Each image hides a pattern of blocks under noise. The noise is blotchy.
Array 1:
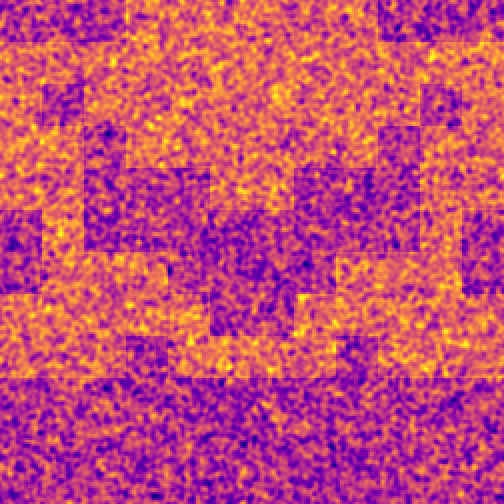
left and right mirror each other
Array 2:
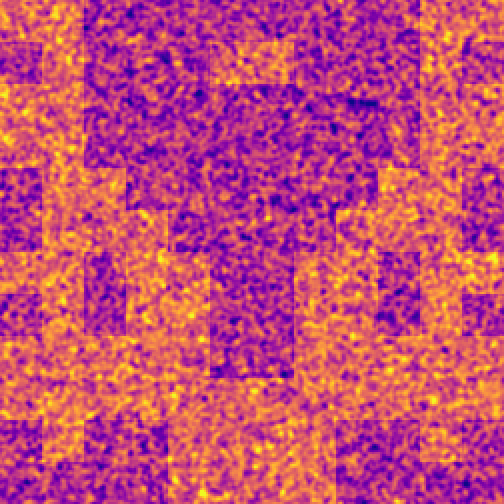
left and right mirror each other
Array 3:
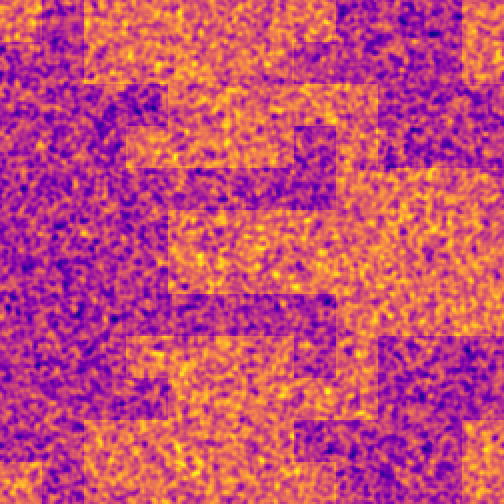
top and bottom mirror each other
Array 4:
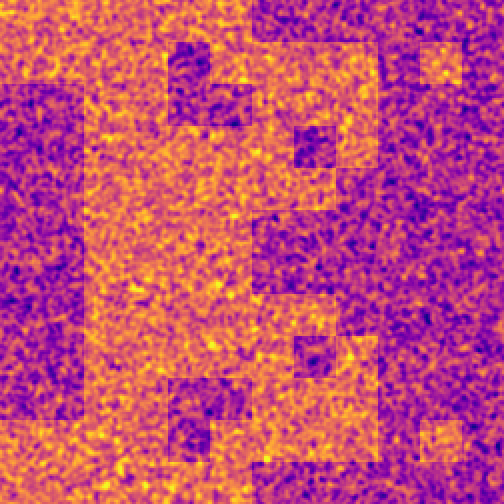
top and bottom mirror each other
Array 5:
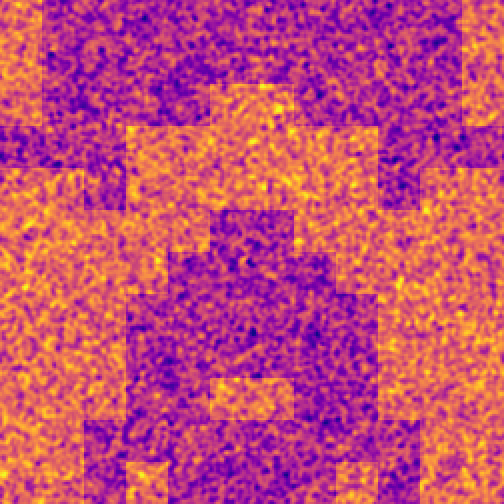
left and right mirror each other
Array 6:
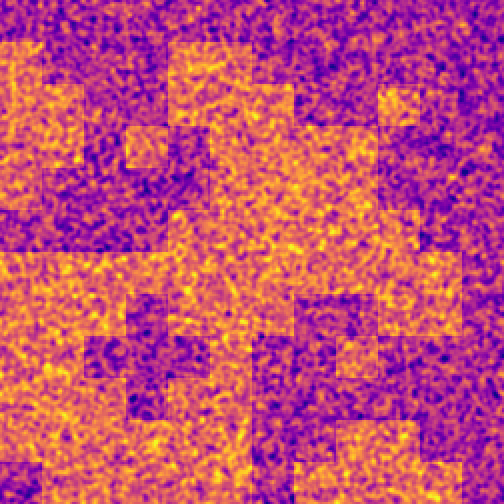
mirrored about the diagonal from the bottom left
